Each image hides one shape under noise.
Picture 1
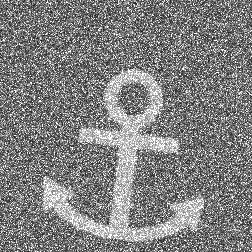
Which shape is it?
anchor
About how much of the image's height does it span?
two thirds
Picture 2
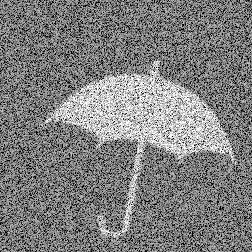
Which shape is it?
umbrella
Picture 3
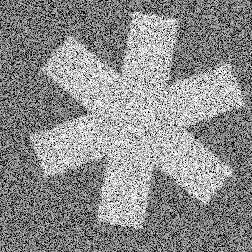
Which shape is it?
asterisk
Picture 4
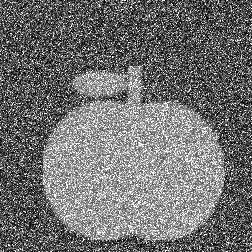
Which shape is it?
apple
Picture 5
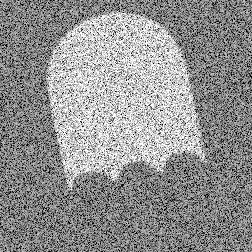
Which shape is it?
ghost
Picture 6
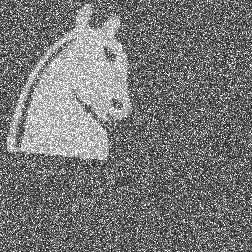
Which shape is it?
chess knight
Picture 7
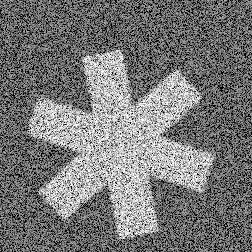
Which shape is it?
asterisk
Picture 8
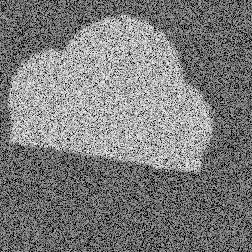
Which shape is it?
cloud
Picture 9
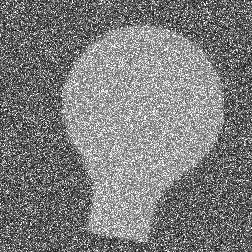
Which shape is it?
light bulb
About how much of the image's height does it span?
nearly all
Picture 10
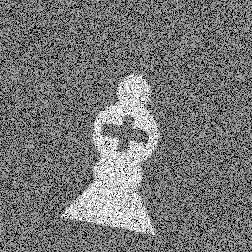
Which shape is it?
chess bishop
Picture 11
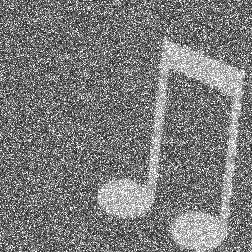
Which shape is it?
pair of musical notes
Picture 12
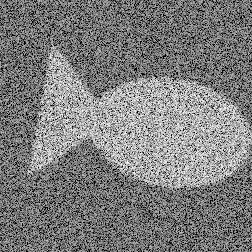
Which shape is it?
fish
